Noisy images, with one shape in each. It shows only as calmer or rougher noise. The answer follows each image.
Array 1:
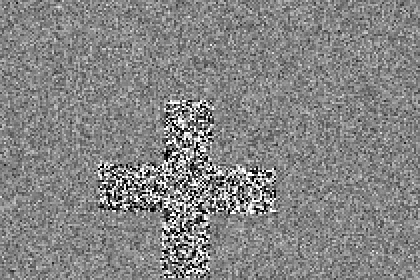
rough cross
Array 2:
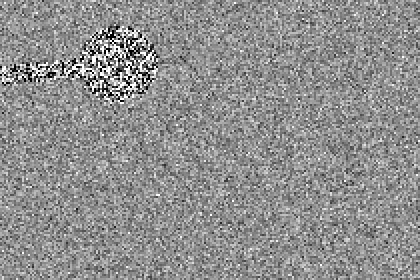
rough lollipop, top left
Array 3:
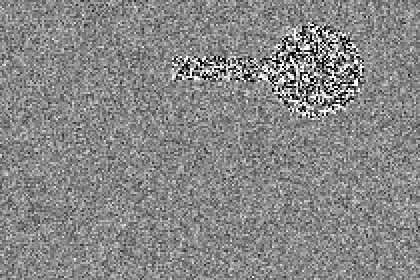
rough lollipop
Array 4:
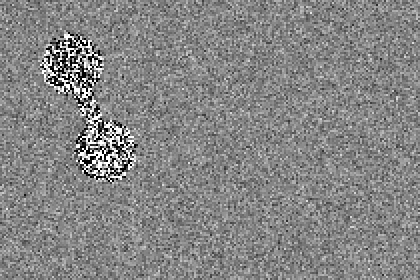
rough dumbbell
